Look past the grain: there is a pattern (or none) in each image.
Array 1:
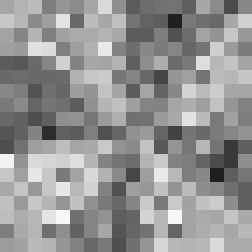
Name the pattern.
spokes from one point
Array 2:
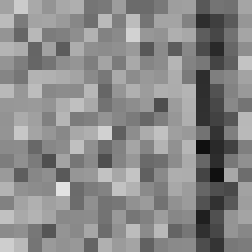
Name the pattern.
one vertical stripe
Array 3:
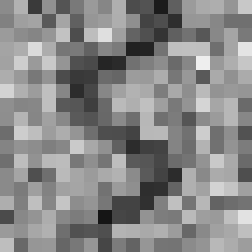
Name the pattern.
a wavy band
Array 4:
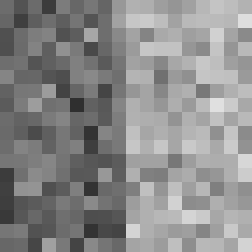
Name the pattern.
a sharp edge
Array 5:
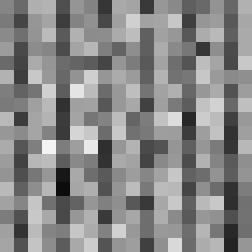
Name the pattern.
vertical stripes
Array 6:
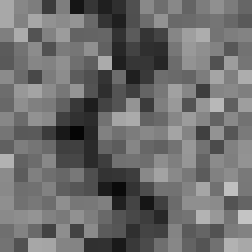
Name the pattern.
a wavy band
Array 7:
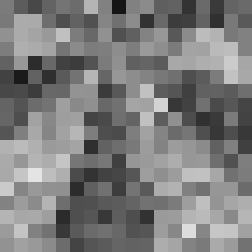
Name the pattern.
spokes from one point
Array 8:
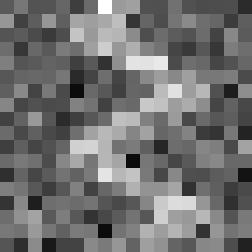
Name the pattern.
a wavy band
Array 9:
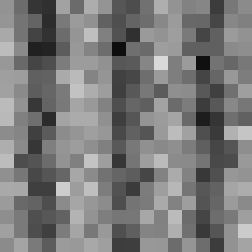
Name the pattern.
vertical stripes
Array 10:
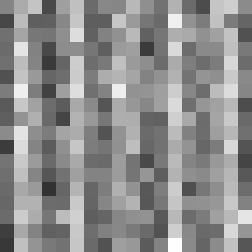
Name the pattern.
vertical stripes
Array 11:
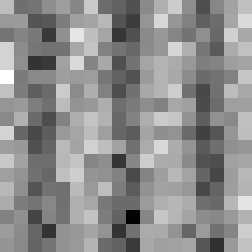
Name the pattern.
vertical stripes
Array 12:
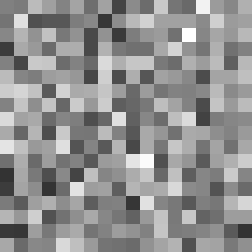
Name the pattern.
only noise
